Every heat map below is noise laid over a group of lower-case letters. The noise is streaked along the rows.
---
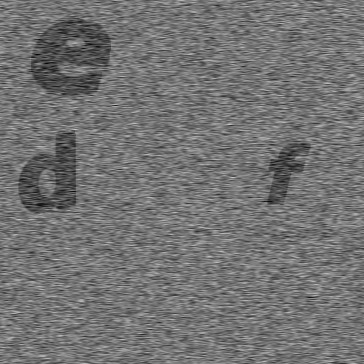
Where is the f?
middle right
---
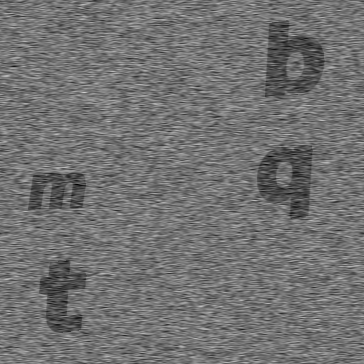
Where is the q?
middle right
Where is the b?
top right
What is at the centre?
nothing
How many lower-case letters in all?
4
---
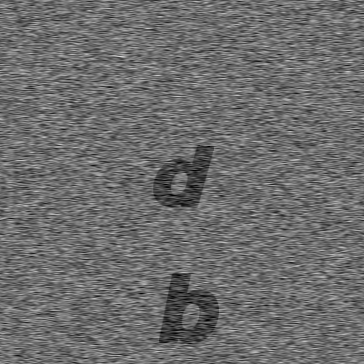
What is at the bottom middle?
b
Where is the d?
centre
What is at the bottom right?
nothing
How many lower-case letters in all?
2
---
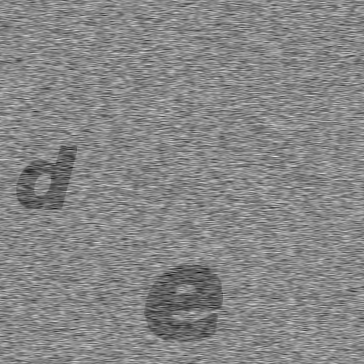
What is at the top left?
nothing
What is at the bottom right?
nothing
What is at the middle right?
nothing
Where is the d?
middle left
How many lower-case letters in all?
2
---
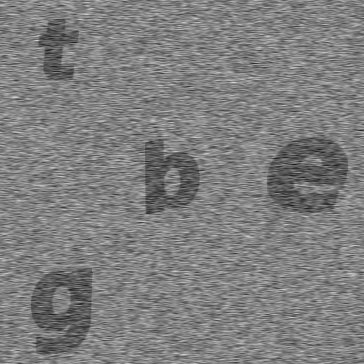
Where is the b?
centre
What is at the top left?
t
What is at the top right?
nothing
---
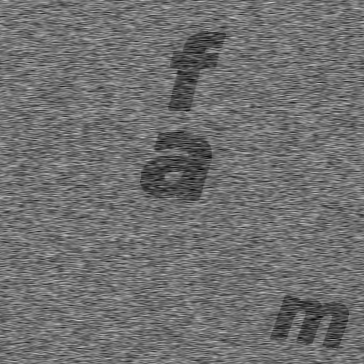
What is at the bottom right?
m
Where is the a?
centre
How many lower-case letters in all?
3
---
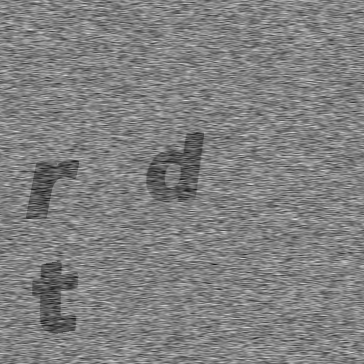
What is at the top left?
nothing
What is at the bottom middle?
nothing
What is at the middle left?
r
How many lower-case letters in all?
3
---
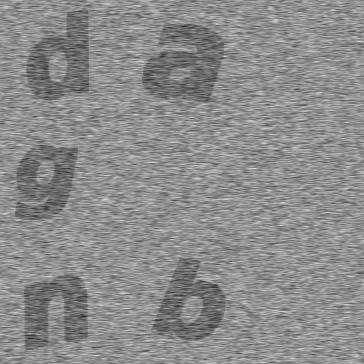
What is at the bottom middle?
b
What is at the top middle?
a
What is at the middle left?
g
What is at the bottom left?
n
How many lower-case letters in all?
5
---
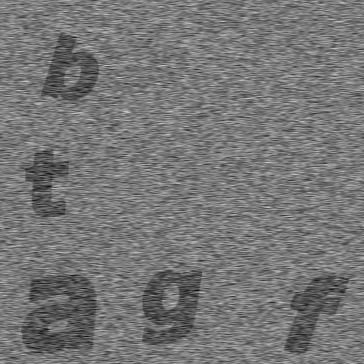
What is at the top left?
b
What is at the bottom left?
a
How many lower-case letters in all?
5
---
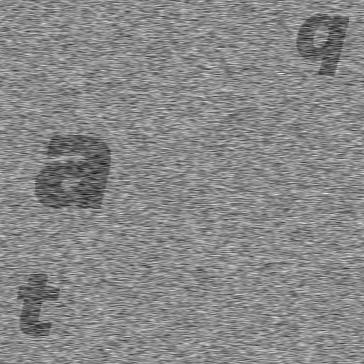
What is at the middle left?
a
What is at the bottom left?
t
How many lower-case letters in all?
3
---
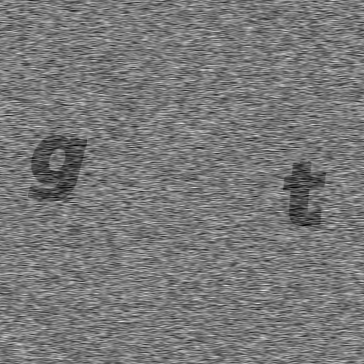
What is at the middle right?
t
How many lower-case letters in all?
2
